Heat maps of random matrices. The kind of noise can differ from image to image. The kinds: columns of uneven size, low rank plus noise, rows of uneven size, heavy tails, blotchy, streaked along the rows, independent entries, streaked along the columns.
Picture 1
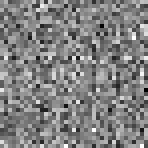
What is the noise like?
low rank plus noise
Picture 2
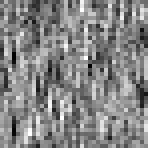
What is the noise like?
streaked along the columns
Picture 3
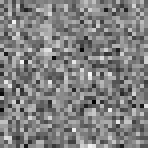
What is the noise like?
low rank plus noise
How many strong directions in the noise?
five to eight
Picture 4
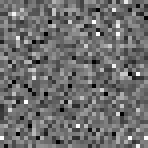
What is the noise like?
heavy tails
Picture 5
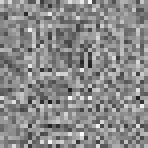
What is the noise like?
low rank plus noise
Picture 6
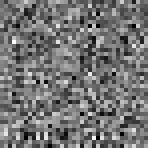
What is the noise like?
low rank plus noise
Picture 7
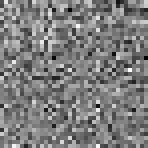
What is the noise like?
low rank plus noise
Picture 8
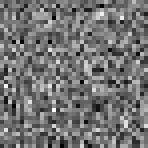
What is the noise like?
low rank plus noise
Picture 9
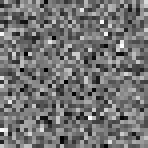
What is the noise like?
independent entries
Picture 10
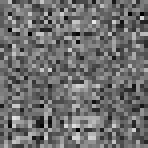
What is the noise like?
low rank plus noise
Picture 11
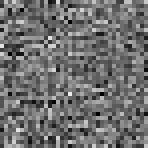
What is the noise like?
low rank plus noise
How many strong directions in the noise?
two
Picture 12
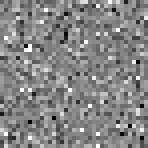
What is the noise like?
heavy tails
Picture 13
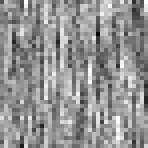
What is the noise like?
streaked along the columns
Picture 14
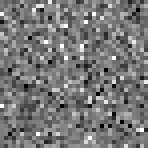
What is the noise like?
heavy tails
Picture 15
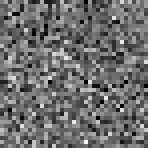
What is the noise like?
independent entries
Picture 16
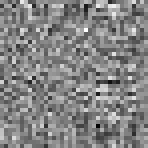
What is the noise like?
low rank plus noise
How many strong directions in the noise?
two
